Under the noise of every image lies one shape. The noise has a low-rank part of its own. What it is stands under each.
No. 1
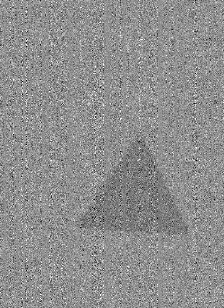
triangle
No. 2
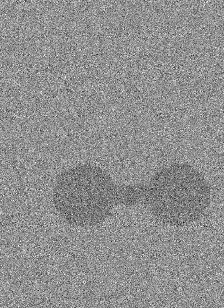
dumbbell
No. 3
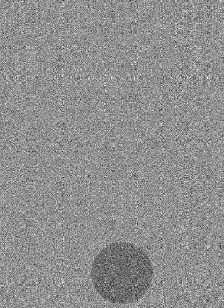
disc
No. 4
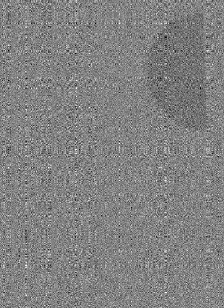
half disc
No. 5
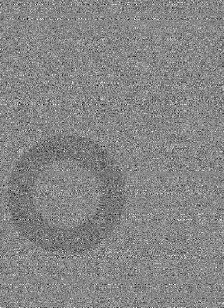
ring
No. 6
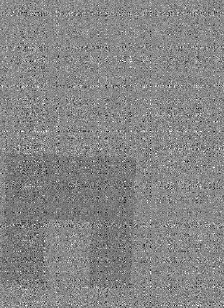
square with a notch
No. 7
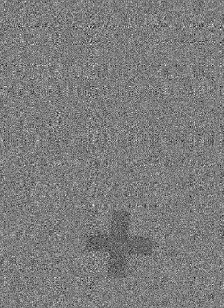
cross
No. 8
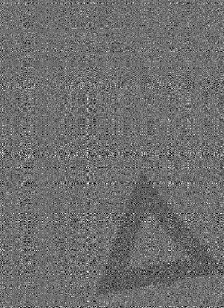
triangle frame
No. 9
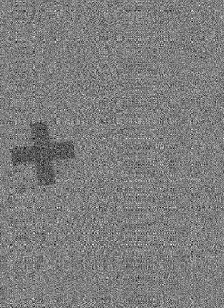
cross
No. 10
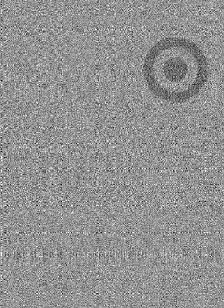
bullseye
